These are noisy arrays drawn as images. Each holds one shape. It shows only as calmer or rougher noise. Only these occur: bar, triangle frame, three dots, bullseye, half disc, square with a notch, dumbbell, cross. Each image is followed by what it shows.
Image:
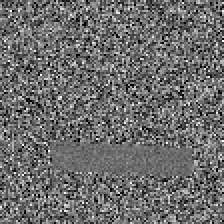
bar
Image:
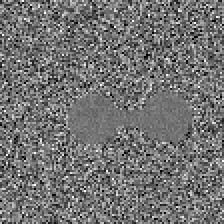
dumbbell
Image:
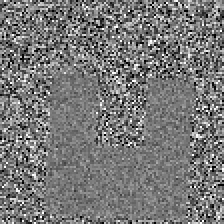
square with a notch
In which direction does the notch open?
up
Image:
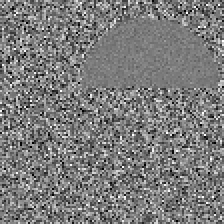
half disc
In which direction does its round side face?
up
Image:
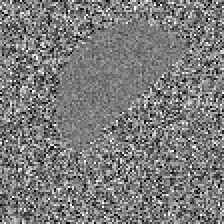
half disc
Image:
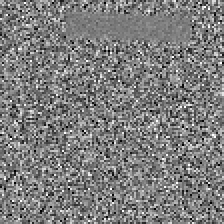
bar
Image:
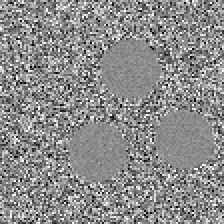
three dots
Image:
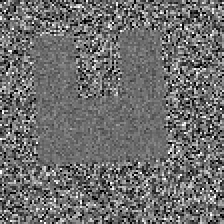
square with a notch
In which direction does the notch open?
up
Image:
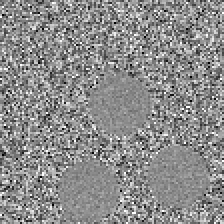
three dots
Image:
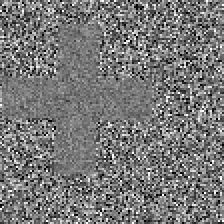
cross
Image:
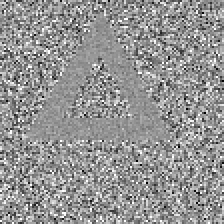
triangle frame
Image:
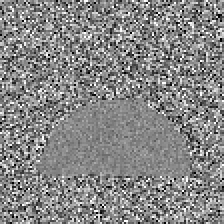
half disc
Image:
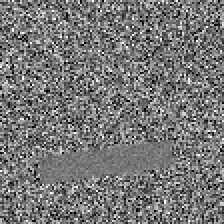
bar
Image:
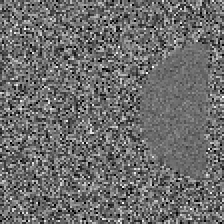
half disc
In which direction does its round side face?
left
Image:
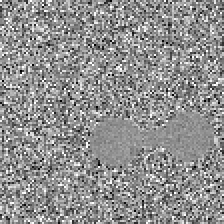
dumbbell
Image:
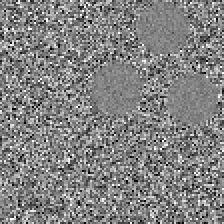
three dots
